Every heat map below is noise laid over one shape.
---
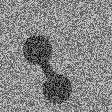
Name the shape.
dumbbell
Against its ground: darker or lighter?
darker
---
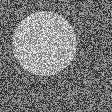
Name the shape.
disc
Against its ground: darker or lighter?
lighter
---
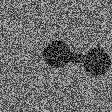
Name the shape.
dumbbell
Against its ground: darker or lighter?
darker
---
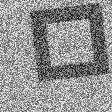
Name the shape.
square frame
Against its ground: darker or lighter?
darker
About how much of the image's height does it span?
two thirds
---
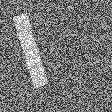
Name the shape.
bar
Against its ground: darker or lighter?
lighter
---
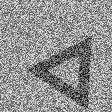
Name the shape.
triangle frame
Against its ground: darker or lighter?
darker
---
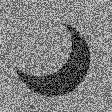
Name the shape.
crescent
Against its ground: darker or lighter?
darker
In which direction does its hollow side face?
up and left
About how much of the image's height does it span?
two thirds
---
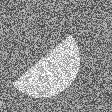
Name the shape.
half disc
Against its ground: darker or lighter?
lighter
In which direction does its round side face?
down and right
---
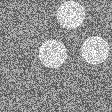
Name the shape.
three dots
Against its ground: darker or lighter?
lighter
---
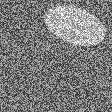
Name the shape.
ellipse
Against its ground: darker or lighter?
lighter
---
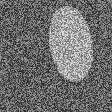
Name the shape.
ellipse
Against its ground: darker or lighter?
lighter
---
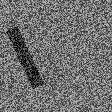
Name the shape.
bar
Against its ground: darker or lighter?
darker
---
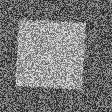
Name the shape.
square
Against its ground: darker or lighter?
lighter
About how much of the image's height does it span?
two thirds
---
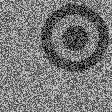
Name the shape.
bullseye
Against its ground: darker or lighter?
darker
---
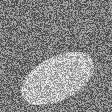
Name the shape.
ellipse
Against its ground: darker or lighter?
lighter
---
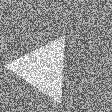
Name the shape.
triangle
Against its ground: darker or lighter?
lighter
